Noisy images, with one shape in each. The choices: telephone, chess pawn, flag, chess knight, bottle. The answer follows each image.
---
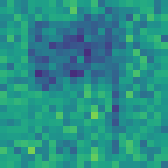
dark flag
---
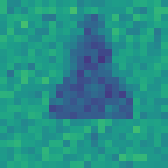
dark chess pawn
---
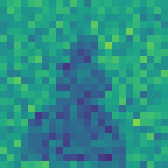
dark chess pawn
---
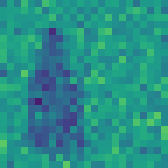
dark bottle
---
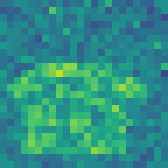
light telephone
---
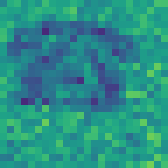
dark telephone
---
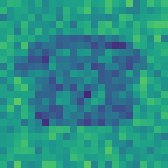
dark telephone
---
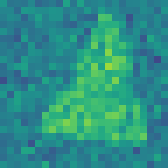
light chess pawn
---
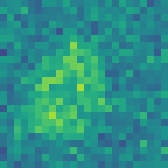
light chess knight
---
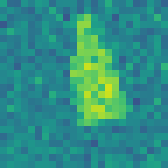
light bottle
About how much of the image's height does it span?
two thirds
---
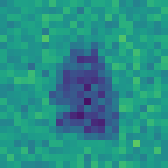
dark chess knight
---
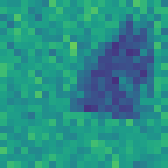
dark chess knight
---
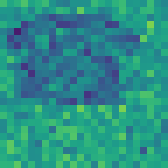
dark telephone
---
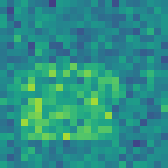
light telephone
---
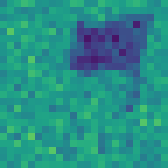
dark flag
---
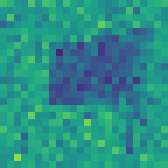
dark flag
